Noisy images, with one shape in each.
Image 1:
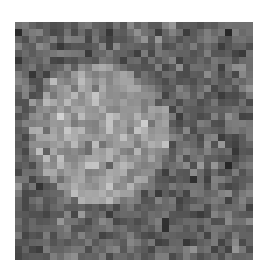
disc
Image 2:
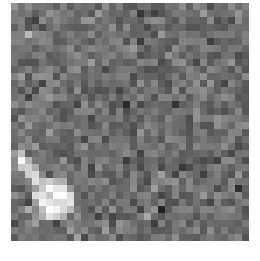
lollipop
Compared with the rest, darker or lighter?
lighter
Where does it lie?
bottom left
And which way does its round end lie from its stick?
down and right
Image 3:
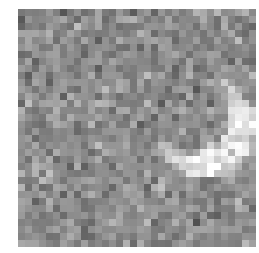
crescent
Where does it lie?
middle right
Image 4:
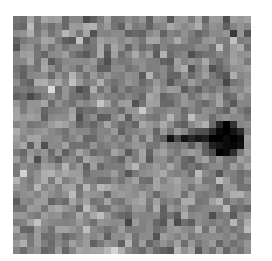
lollipop
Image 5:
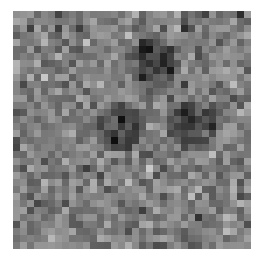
three dots
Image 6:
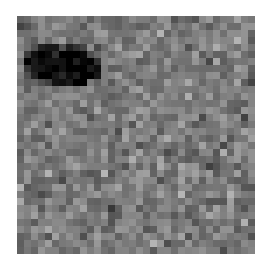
ellipse
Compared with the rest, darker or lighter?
darker
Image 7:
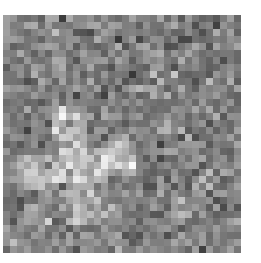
cross
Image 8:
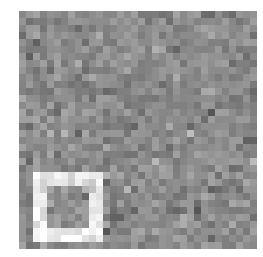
square frame
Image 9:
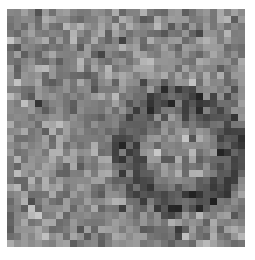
ring
